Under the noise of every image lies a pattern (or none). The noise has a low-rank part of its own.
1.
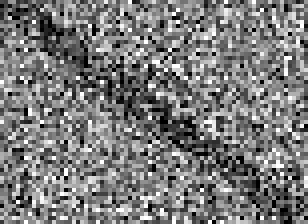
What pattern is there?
a diagonal band
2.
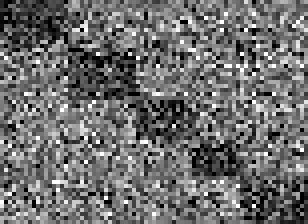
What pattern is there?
blocks along the diagonal
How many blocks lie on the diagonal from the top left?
5
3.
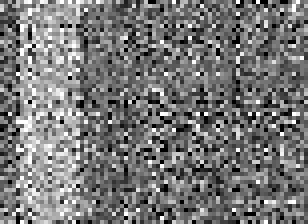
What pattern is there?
one band of columns
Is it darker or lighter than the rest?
lighter
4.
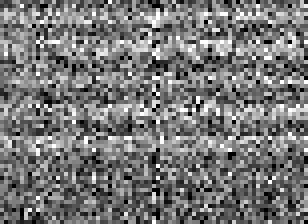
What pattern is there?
bands of rows
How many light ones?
5
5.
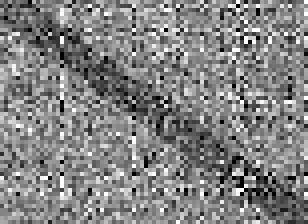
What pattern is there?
a diagonal band
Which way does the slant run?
top left to bottom right
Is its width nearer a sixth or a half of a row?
a sixth
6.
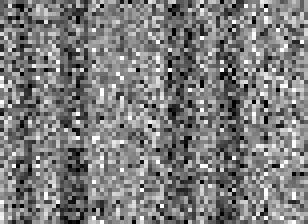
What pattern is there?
bands of columns
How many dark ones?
4
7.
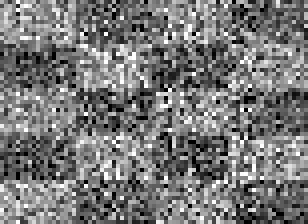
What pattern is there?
a checkerboard
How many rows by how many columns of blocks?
5 by 4
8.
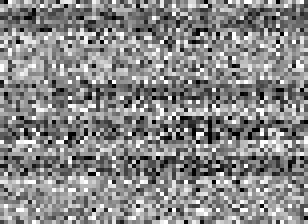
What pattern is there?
bands of rows
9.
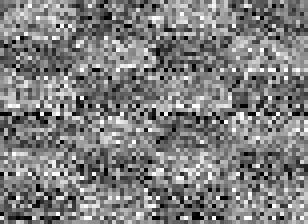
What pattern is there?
a checkerboard
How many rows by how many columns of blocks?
6 by 4
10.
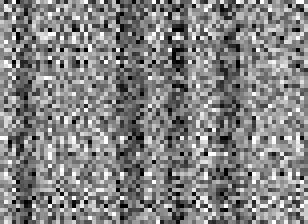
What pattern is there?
bands of columns
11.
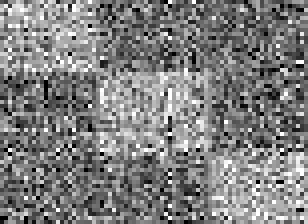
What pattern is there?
blocks along the diagonal
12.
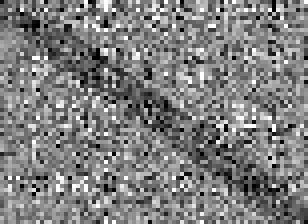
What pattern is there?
a diagonal band
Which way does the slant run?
top left to bottom right
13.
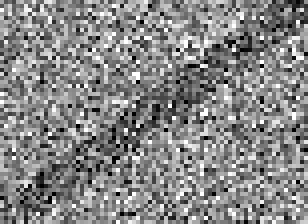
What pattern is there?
a diagonal band
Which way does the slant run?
bottom left to top right
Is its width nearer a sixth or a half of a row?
a sixth
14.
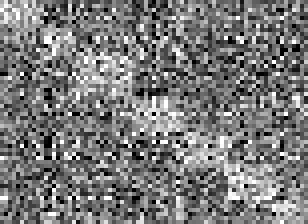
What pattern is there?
blocks along the diagonal
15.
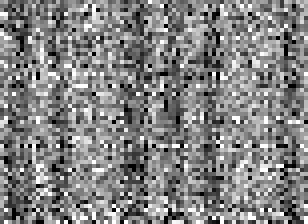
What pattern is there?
bands of columns
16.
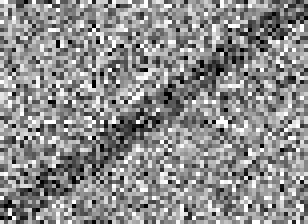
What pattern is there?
a diagonal band
